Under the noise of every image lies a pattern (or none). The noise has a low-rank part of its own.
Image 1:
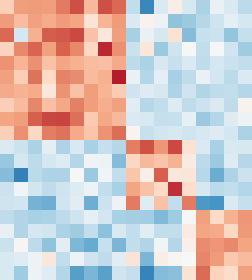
blocks along the diagonal
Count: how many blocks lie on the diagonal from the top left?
3
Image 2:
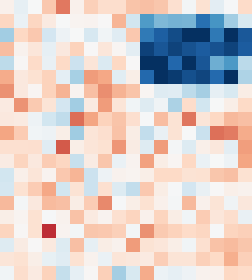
one block
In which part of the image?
top right
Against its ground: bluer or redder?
bluer
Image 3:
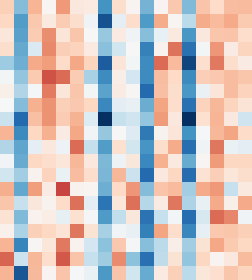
bands of columns
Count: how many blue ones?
4
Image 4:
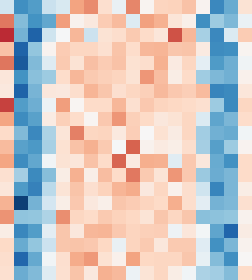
bands of columns
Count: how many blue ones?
2
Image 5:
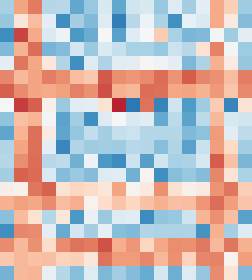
bands of rows crossing bands of columns
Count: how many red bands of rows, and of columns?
3 and 2
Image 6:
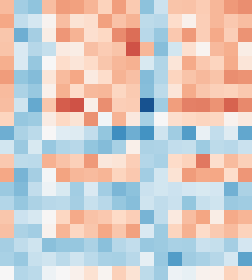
bands of rows crossing bands of columns
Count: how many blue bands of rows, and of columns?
3 and 2
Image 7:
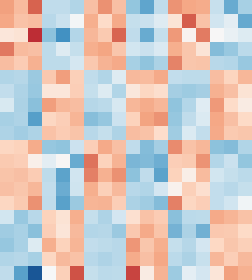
a checkerboard
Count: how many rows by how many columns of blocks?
4 by 6
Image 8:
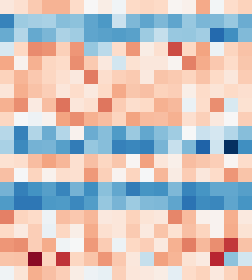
bands of rows
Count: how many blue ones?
3
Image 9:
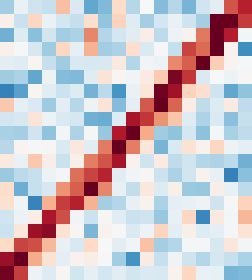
a diagonal band
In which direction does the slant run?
bottom left to top right
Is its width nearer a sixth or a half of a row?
a sixth
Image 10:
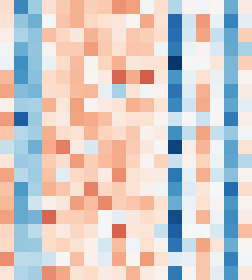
bands of columns
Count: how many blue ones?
3
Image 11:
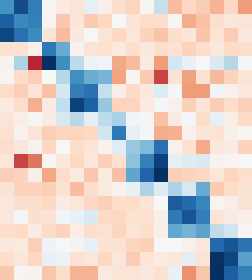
blocks along the diagonal
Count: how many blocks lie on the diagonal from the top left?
7
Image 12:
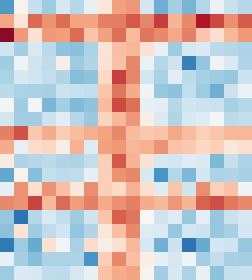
bands of rows crossing bands of columns
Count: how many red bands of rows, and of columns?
3 and 1
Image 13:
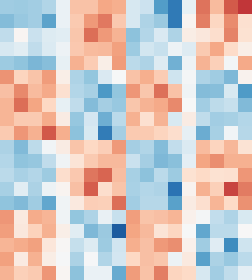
a checkerboard
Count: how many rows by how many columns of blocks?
4 by 4
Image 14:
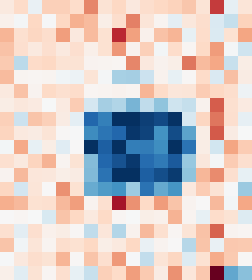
one block
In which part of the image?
centre
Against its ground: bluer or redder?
bluer
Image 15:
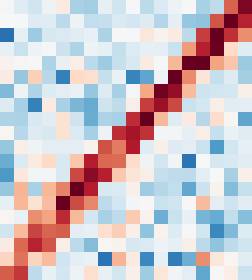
a diagonal band
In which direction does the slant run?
bottom left to top right
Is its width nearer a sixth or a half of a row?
a sixth
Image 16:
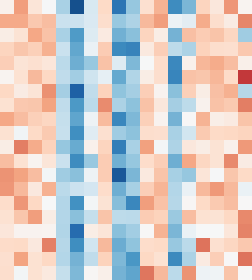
bands of columns
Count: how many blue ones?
3
